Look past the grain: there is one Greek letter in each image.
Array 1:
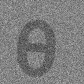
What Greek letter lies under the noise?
theta
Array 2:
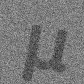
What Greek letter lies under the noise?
mu
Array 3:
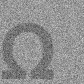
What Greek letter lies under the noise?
omega
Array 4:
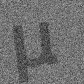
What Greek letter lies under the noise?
mu
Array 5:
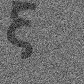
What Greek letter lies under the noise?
xi
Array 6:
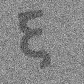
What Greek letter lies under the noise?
xi
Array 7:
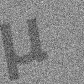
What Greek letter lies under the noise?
mu
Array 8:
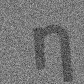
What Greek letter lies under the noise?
eta
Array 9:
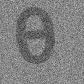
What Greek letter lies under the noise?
theta
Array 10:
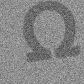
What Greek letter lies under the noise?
omega
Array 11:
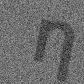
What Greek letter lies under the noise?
eta
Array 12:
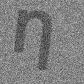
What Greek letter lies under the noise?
eta
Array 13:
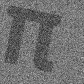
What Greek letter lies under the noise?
pi
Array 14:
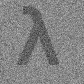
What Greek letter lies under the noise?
lambda
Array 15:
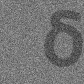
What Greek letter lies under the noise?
delta
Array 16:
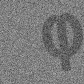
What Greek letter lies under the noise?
phi
